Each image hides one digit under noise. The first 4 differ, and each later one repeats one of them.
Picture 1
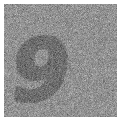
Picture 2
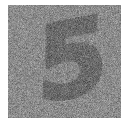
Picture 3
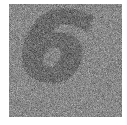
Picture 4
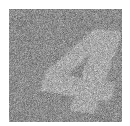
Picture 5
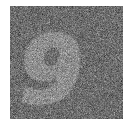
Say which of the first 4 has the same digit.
1
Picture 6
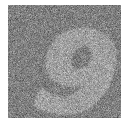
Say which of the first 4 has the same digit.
1
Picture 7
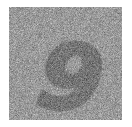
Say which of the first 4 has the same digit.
1
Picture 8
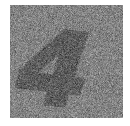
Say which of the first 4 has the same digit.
4
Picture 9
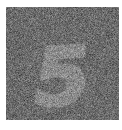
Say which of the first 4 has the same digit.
2
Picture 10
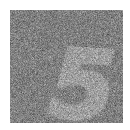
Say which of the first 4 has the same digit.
2
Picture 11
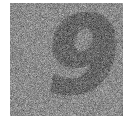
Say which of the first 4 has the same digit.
1
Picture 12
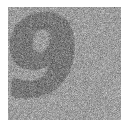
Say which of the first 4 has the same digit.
1
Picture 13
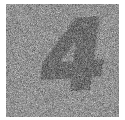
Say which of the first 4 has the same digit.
4
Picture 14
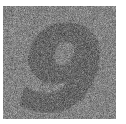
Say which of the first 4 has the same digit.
1
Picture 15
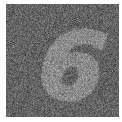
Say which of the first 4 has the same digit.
3
